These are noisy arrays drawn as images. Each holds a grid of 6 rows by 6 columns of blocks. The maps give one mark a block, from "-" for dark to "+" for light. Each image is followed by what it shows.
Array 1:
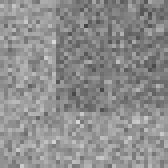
++----
++----
++----
++----
++++++
++++++
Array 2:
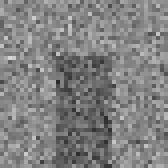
++++++
++++++
++--++
++--++
++--++
++--++
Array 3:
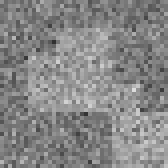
------
--++--
-+++--
-++++-
----++
----++
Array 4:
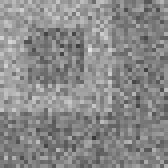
++++--
+--+--
+--+--
++++--
------
------
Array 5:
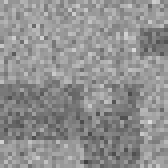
++++++
+++++-
++++++
---+-+
-----+
+++--+
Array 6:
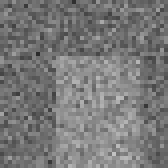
------
------
--+++-
--+++-
--+++-
--+++-
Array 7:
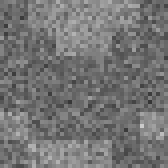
-++++-
--++--
------
------
+----+
-+++--
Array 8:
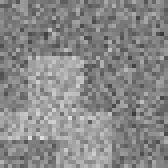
------
------
-++---
-++---
++++--
--++--
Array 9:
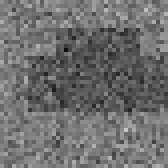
++++++
++---+
+-----
+-----
++++++
++++++
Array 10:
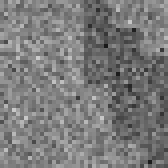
+++-++
+++--+
+++---
++++--
++++--
+++++-
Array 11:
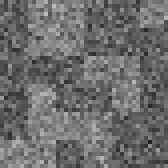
-++--+
-++---
---++-
-+--+-
-+++--
++-+--
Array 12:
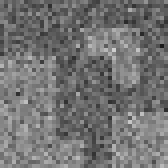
------
---++-
++--+-
++----
++--++
+++-++
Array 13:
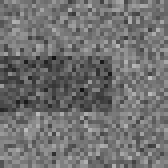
++++++
++++++
----++
----++
++++++
++++++
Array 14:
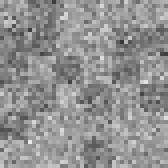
+-++++
--++--
-+-+-+
+-+-+-
-+++++
+++-++
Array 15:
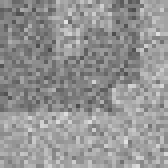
--++-+
--+--+
-----+
----++
++++++
++++++
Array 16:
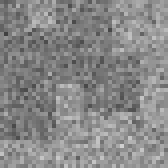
-+--++
----++
-----+
--+--+
--++++
++++++
